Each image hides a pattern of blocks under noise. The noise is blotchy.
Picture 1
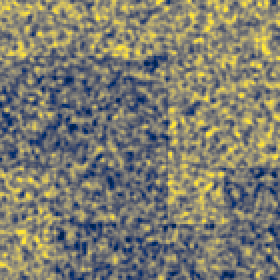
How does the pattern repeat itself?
no symmetry
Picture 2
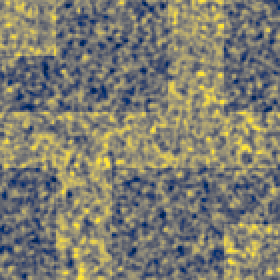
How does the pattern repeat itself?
the same after a half turn
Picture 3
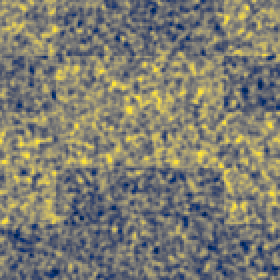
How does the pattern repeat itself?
left and right mirror each other
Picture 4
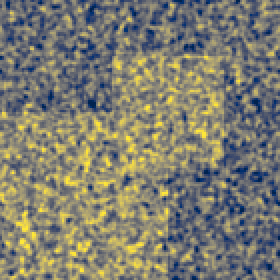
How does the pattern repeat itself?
mirrored about the diagonal from the bottom left
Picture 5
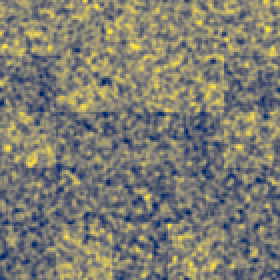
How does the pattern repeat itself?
left and right mirror each other
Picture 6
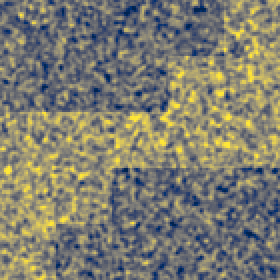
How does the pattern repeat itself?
the same after a half turn
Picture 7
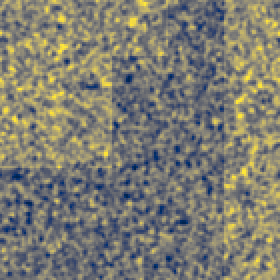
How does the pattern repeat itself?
no symmetry
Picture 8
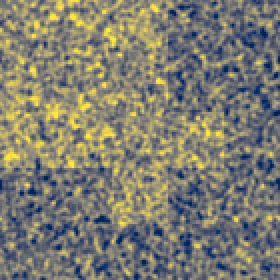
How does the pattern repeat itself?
mirrored about the diagonal from the top left
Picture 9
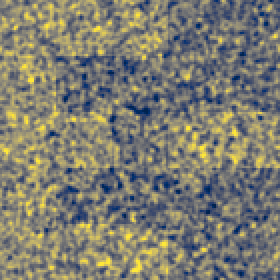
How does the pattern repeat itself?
top and bottom mirror each other
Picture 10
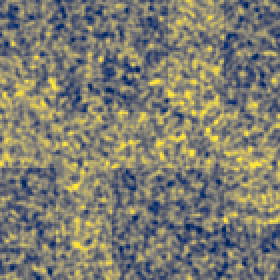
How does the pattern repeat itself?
the same after a half turn
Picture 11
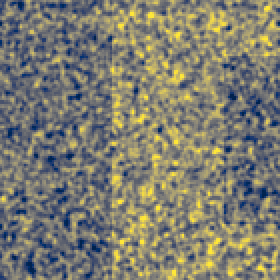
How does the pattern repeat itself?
top and bottom mirror each other
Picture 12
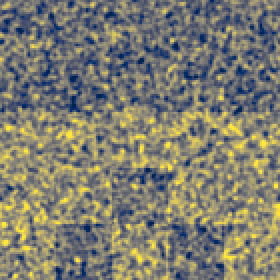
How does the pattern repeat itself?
left and right mirror each other
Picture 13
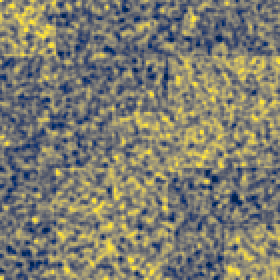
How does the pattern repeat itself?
mirrored about the diagonal from the top left
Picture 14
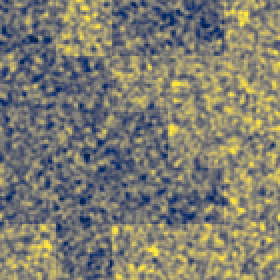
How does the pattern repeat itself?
no symmetry
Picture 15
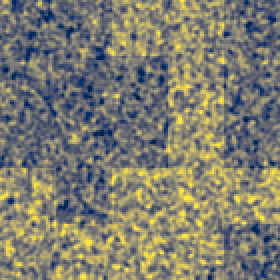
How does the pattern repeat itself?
no symmetry
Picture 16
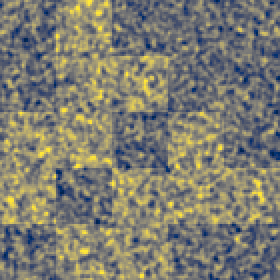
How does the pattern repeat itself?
mirrored about the diagonal from the bottom left
